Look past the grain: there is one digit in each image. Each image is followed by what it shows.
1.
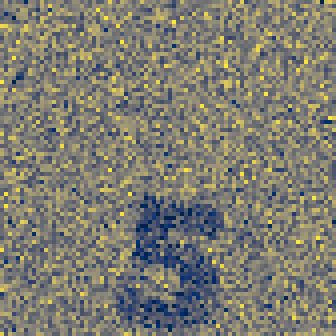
5
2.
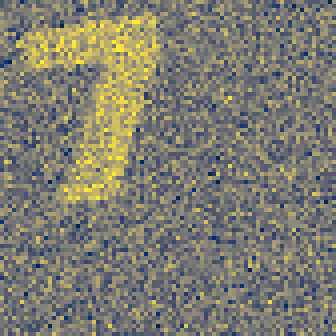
7
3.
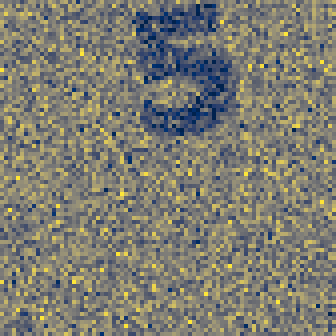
5
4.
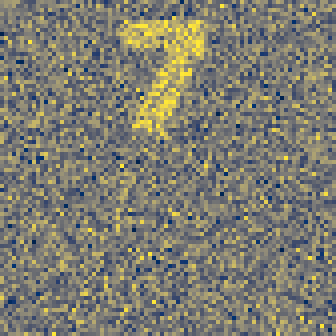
7
